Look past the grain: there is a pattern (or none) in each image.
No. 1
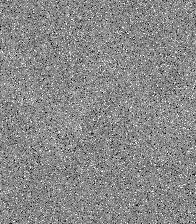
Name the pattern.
a wavy band
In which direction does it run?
left to right
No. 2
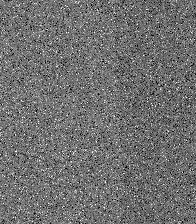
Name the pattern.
a sharp edge
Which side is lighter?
left
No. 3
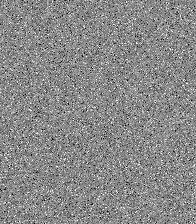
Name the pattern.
only noise
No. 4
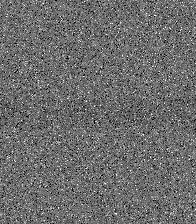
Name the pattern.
one horizontal stripe
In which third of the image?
middle
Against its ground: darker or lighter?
darker
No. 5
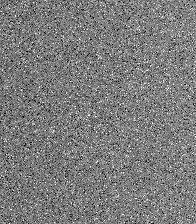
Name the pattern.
a smooth slope
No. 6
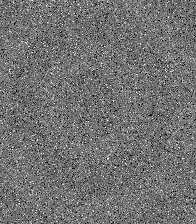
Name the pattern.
rings round one point
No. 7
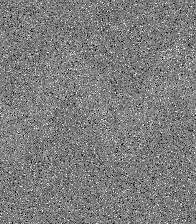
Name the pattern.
a wavy band
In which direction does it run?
left to right
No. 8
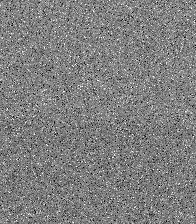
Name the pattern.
a sharp edge
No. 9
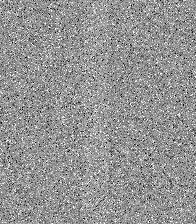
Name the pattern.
one vertical stripe
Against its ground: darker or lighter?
lighter
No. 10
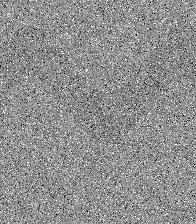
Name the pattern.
a wavy band
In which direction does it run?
left to right
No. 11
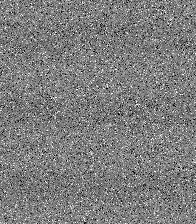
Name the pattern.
horizontal stripes
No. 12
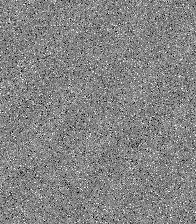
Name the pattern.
diagonal stripes
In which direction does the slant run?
bottom left to top right
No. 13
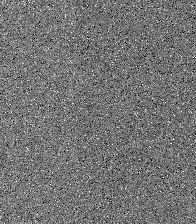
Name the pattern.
a sharp edge
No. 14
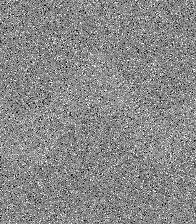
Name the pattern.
a wavy band
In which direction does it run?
left to right
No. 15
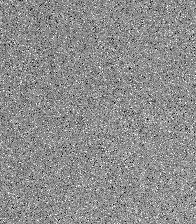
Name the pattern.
a smooth slope
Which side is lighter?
bottom right
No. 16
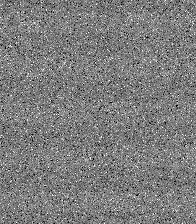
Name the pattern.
horizontal stripes
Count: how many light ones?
5
